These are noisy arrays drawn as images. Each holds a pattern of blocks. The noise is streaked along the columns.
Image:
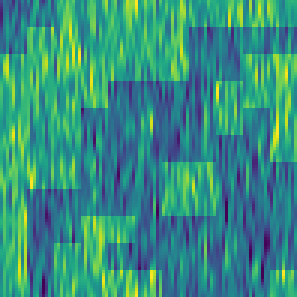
mirrored about the diagonal from the top left
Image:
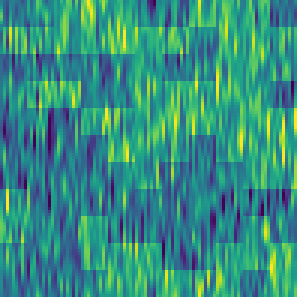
no symmetry
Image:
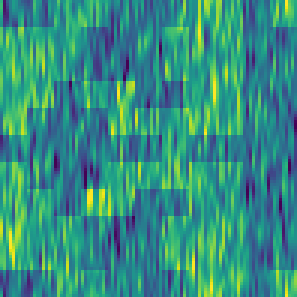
top and bottom mirror each other
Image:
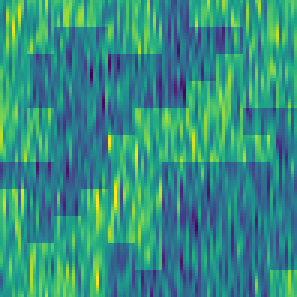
mirrored about the diagonal from the top left
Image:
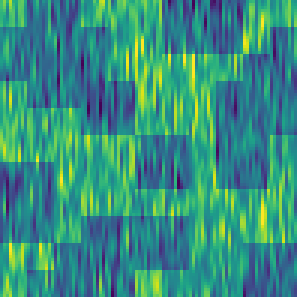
mirrored about the diagonal from the top left
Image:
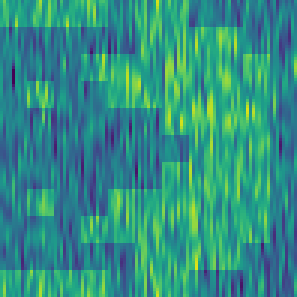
top and bottom mirror each other
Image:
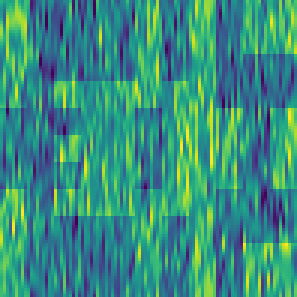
top and bottom mirror each other
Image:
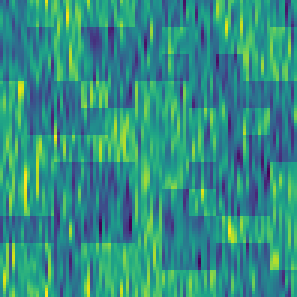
mirrored about the diagonal from the bottom left
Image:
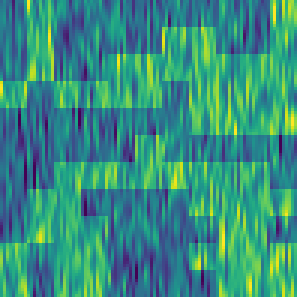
no symmetry
